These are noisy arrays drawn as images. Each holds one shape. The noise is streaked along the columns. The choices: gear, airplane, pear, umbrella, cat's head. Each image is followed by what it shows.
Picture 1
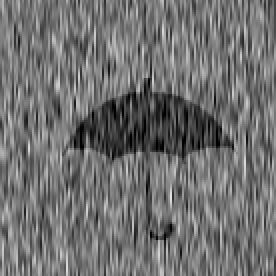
umbrella
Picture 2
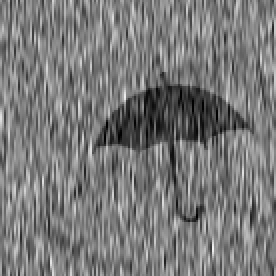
umbrella
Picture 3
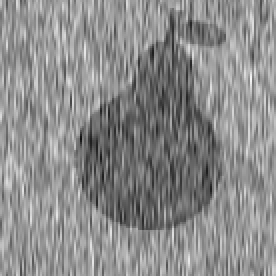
pear
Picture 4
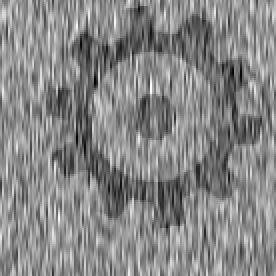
gear
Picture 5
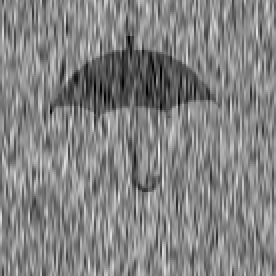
umbrella
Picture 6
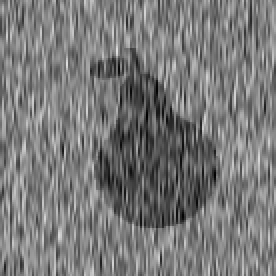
pear
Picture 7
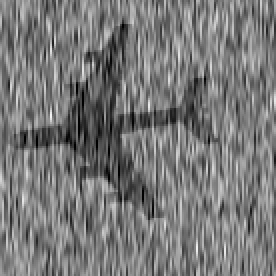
airplane
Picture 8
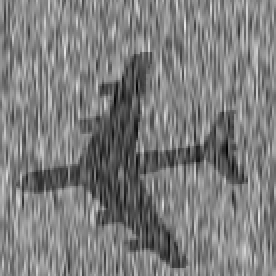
airplane
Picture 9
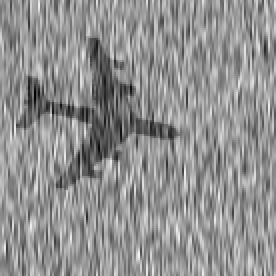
airplane
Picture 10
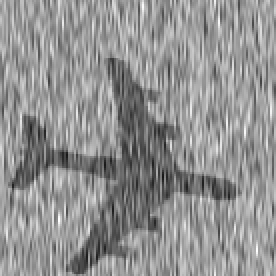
airplane
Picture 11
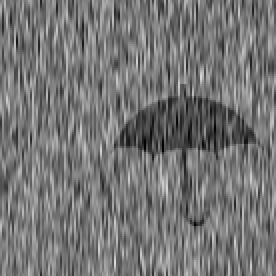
umbrella
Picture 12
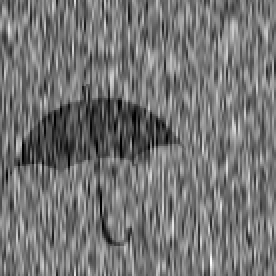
umbrella
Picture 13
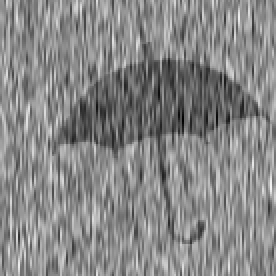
umbrella
